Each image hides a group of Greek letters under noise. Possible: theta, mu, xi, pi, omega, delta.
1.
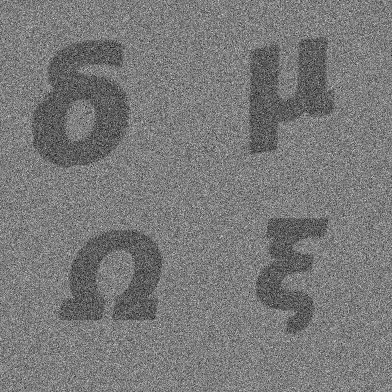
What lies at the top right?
mu
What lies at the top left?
delta
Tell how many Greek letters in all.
4
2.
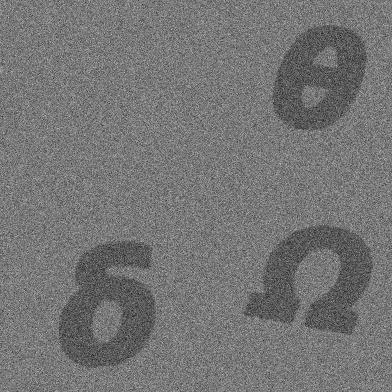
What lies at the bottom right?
omega
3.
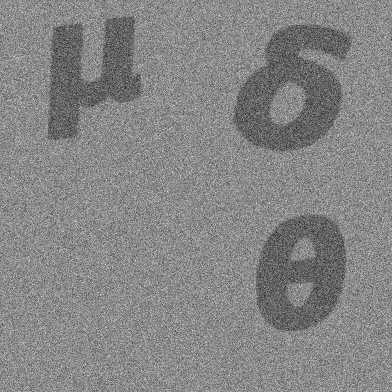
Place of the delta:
top right
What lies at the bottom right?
theta
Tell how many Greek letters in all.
3
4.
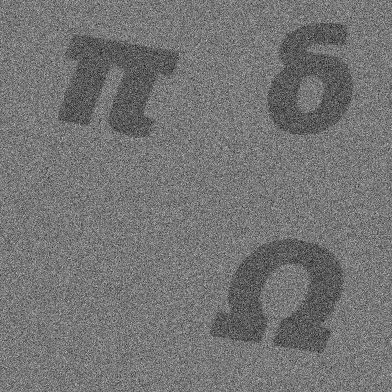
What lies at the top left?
pi
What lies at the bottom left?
nothing
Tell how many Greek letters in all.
3
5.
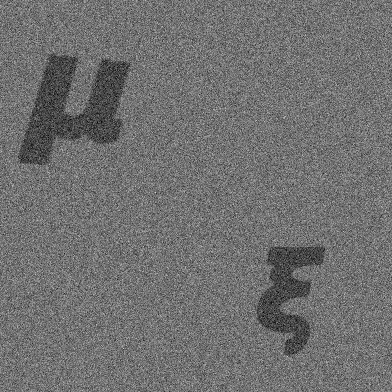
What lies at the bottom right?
xi
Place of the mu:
top left
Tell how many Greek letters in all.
2
